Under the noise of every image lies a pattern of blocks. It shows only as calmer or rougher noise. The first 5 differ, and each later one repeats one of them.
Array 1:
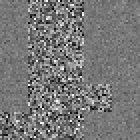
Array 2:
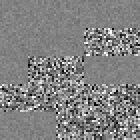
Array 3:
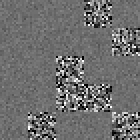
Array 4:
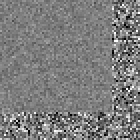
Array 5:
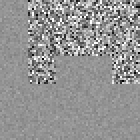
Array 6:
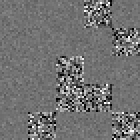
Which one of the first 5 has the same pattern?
3
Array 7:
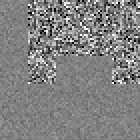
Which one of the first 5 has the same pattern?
5
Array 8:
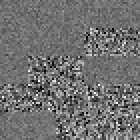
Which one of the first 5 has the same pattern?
2
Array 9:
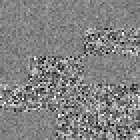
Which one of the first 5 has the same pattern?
2
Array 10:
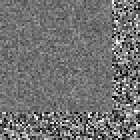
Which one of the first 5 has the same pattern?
4
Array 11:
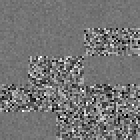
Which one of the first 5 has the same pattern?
2
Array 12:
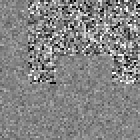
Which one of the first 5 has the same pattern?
5
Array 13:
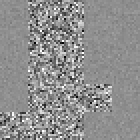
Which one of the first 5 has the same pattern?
1
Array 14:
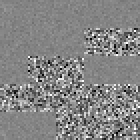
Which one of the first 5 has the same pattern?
2
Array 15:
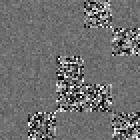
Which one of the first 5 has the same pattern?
3
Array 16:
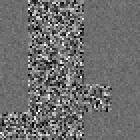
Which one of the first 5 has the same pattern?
1
